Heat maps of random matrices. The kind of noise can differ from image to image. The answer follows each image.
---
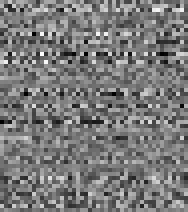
rows of uneven size
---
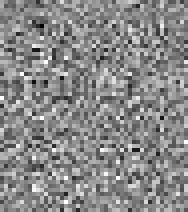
low rank plus noise
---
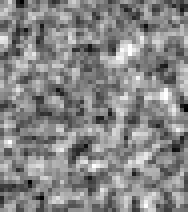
blotchy
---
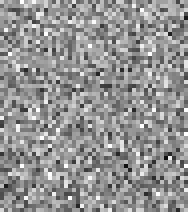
independent entries
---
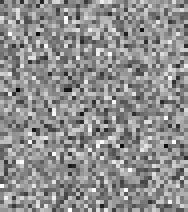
independent entries
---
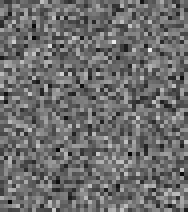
independent entries
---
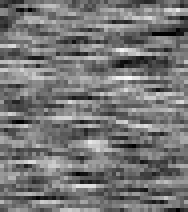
streaked along the rows
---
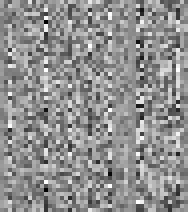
columns of uneven size
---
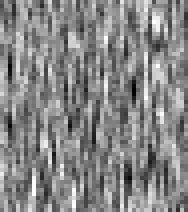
streaked along the columns
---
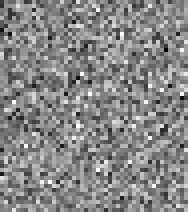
independent entries
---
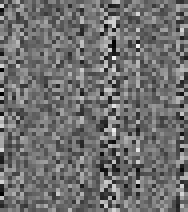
columns of uneven size
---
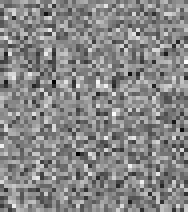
low rank plus noise
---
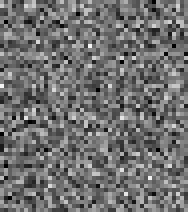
low rank plus noise
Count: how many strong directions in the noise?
five to eight
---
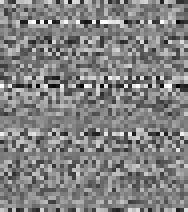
rows of uneven size
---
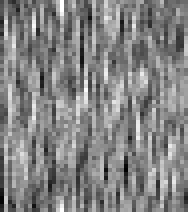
streaked along the columns
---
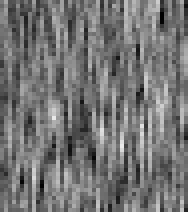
streaked along the columns
